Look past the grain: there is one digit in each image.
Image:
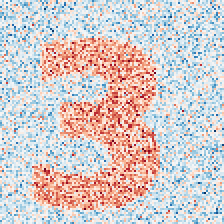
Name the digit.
3
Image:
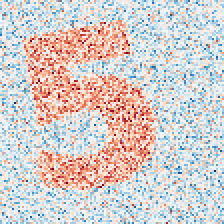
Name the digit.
5
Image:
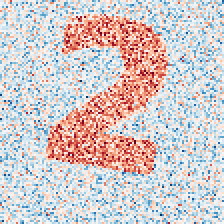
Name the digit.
2
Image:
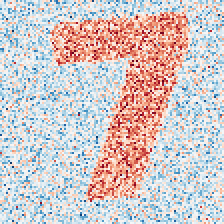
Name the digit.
7
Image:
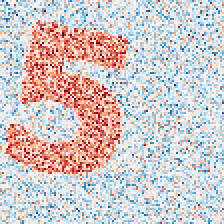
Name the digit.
5
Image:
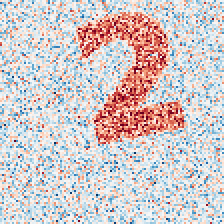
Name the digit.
2
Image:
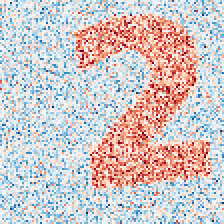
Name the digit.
2
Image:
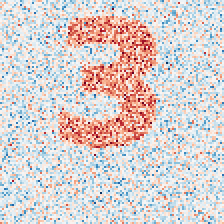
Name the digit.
3
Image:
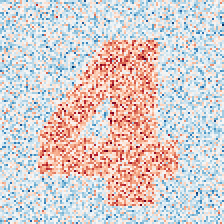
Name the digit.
4
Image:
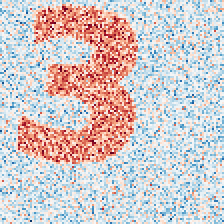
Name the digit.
3
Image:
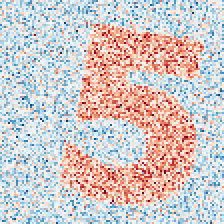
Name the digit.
5
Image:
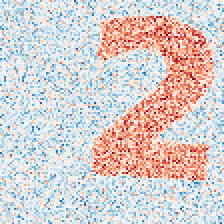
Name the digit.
2
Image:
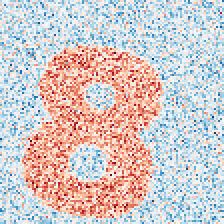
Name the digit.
8
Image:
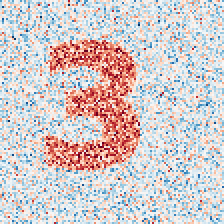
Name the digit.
3
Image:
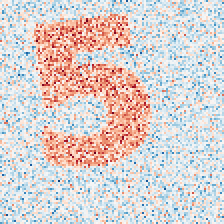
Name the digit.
5
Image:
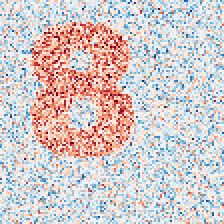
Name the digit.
8
